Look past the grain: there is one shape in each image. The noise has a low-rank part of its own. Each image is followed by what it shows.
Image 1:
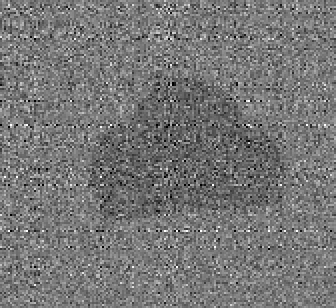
dark cloud
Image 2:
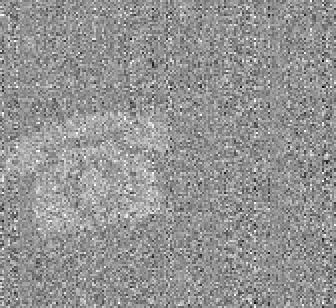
light telephone
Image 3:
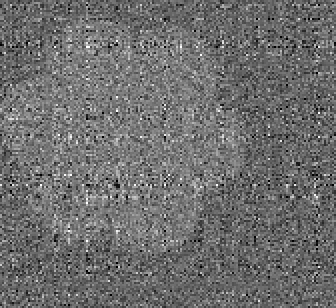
light flower
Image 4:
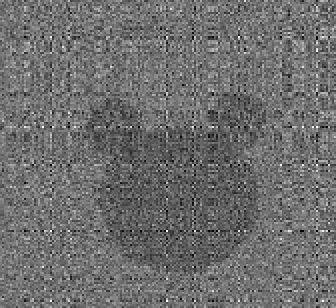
dark bear's head
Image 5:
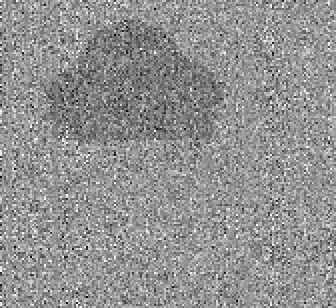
dark cloud
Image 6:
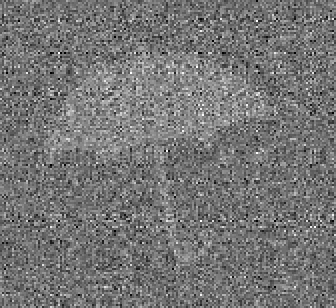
light umbrella
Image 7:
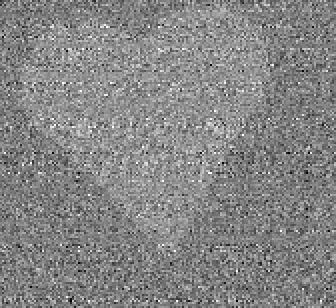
light heart
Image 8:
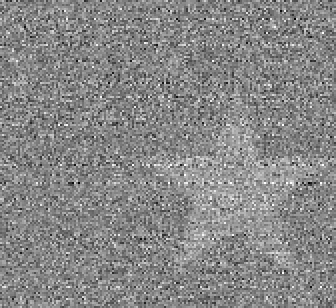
light star
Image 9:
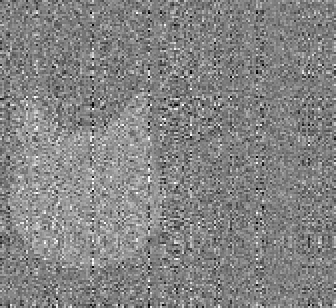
light cat's head
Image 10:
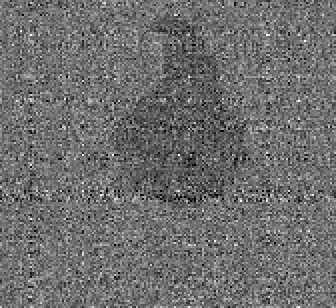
dark pear
